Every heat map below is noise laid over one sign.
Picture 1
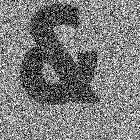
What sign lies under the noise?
ampersand
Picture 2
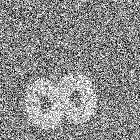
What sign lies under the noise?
infinity sign
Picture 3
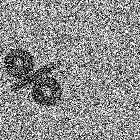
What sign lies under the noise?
percent sign
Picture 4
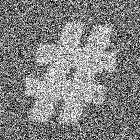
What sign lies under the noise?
hash sign
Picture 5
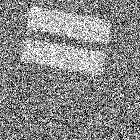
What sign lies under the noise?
equals sign
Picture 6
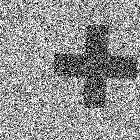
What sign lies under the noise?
plus sign
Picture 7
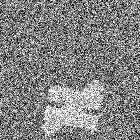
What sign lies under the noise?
not-equal sign
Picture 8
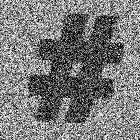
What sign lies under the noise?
hash sign
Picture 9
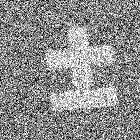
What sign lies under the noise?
plus-minus sign
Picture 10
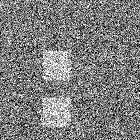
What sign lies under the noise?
colon
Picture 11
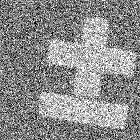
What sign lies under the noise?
plus-minus sign
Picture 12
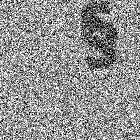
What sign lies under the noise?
section sign
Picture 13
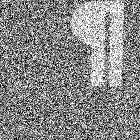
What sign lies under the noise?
pilcrow
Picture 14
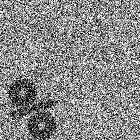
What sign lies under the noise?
percent sign
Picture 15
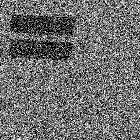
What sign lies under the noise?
equals sign
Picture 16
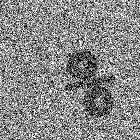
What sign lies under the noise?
percent sign
